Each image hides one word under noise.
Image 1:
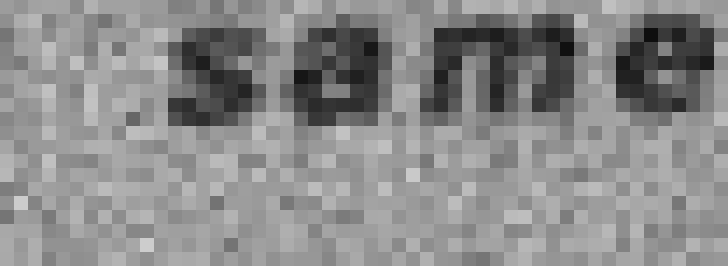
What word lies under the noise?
same
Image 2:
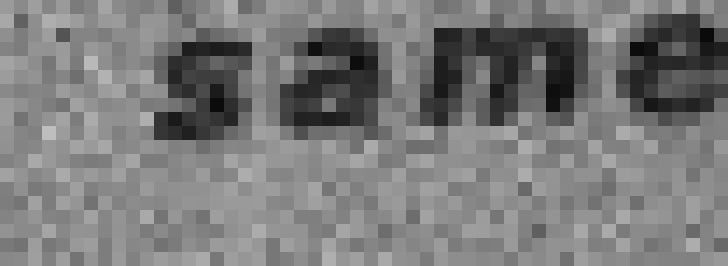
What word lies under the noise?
same
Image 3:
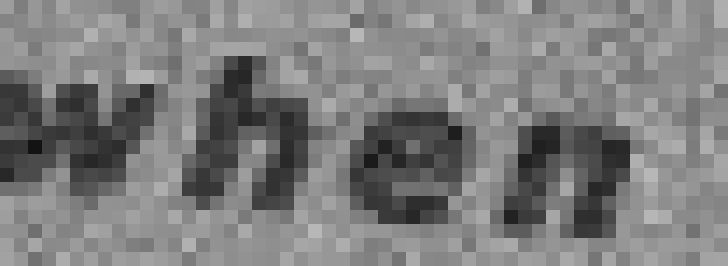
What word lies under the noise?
when
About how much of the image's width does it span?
nearly all
